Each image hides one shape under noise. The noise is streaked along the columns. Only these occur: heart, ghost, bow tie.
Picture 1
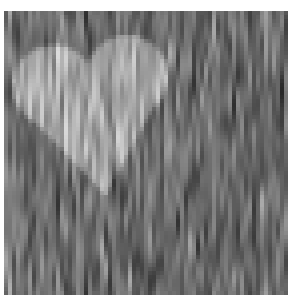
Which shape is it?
heart
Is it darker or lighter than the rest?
lighter
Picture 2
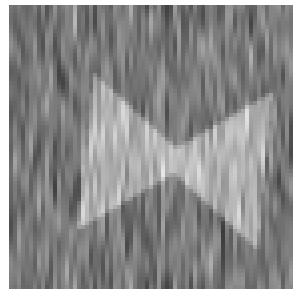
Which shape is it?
bow tie
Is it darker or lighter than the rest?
lighter
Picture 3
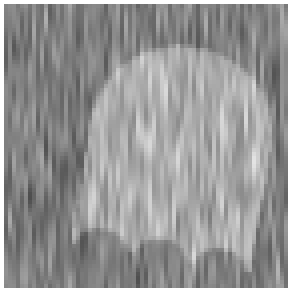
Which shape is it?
ghost
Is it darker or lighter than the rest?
lighter
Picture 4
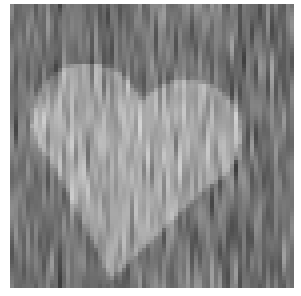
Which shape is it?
heart
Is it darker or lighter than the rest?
lighter
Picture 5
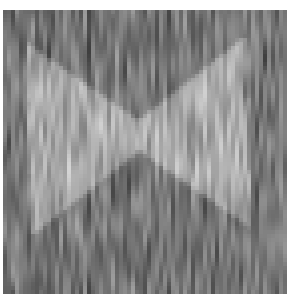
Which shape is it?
bow tie
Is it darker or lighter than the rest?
lighter
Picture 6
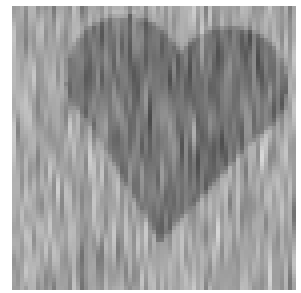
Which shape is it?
heart
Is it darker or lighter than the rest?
darker
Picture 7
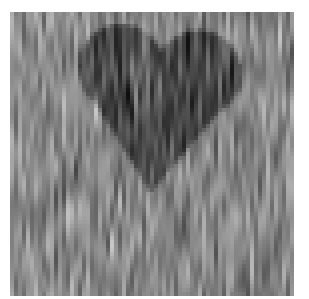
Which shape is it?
heart
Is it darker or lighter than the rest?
darker
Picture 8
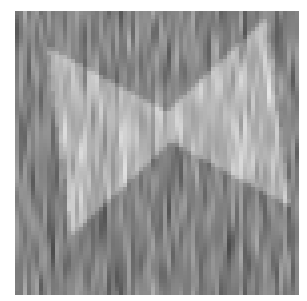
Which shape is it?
bow tie
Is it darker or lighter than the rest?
lighter
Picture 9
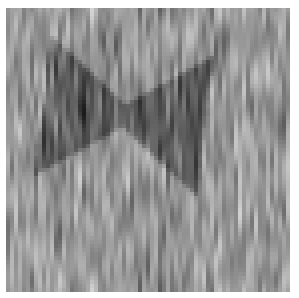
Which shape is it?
bow tie
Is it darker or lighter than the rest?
darker
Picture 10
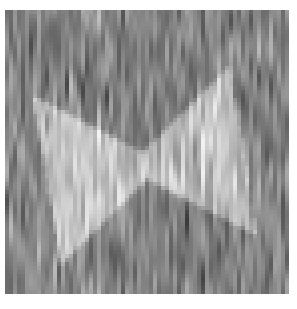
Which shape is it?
bow tie
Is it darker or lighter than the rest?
lighter
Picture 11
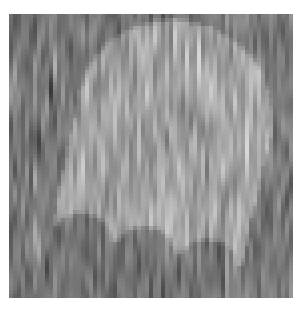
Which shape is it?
ghost
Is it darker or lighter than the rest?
lighter
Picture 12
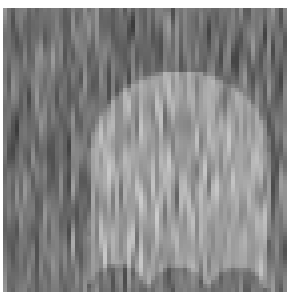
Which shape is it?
ghost
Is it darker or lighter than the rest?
lighter
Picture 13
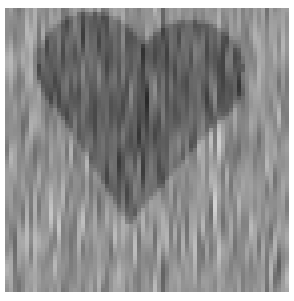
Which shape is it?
heart
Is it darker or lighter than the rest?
darker
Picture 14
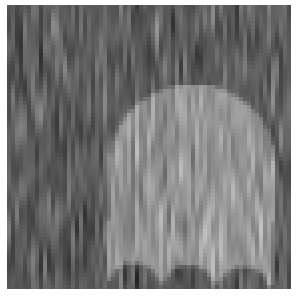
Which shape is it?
ghost
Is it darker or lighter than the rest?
lighter
